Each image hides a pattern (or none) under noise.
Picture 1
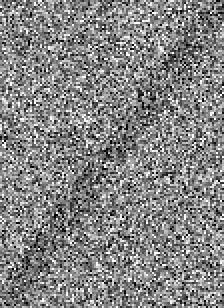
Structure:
a diagonal band
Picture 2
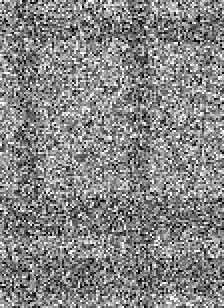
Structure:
bands of rows crossing bands of columns
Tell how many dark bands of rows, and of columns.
3 and 2
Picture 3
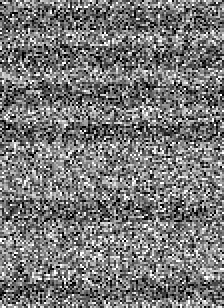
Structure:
bands of rows
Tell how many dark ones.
6
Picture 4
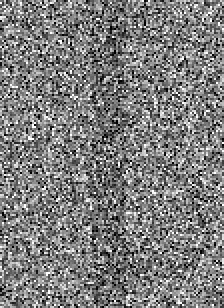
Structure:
one band of columns
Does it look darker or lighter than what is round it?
darker
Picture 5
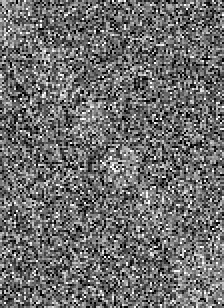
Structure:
blocks along the diagonal
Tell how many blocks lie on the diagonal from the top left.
6
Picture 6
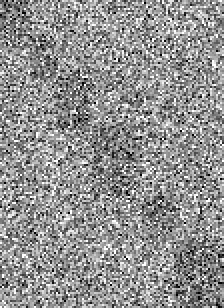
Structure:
blocks along the diagonal
